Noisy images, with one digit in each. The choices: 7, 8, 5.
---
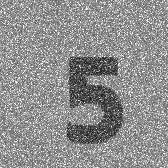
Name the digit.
5
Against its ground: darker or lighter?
darker
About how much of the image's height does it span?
half
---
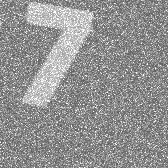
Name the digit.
7
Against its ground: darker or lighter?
lighter
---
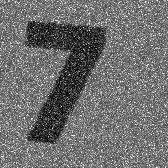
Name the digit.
7
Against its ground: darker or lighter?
darker
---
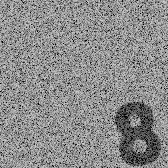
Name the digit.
8
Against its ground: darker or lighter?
darker
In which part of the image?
bottom right
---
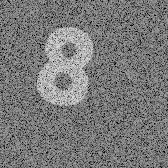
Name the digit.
8
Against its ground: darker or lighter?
lighter
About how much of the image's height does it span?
half
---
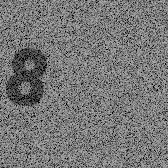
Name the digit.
8
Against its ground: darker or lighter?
darker
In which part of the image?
middle left
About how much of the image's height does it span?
a third
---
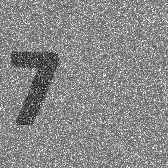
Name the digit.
7
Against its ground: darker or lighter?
darker
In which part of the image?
middle left
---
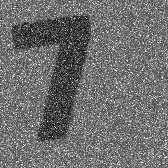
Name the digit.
7
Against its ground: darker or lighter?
darker
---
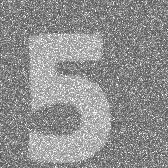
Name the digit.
5
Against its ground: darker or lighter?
lighter
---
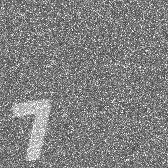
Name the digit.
7
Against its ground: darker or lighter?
lighter
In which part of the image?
bottom left
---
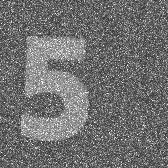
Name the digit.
5
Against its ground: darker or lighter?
lighter
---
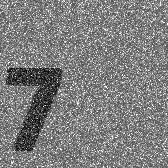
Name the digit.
7
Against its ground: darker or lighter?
darker
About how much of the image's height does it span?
half
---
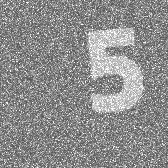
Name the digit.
5
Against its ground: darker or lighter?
lighter
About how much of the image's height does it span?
half
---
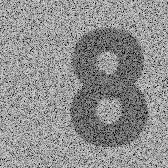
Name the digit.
8
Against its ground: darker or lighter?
darker
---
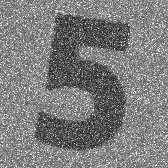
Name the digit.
5
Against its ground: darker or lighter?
darker
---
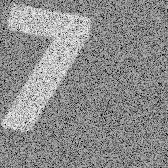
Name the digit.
7
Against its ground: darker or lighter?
lighter
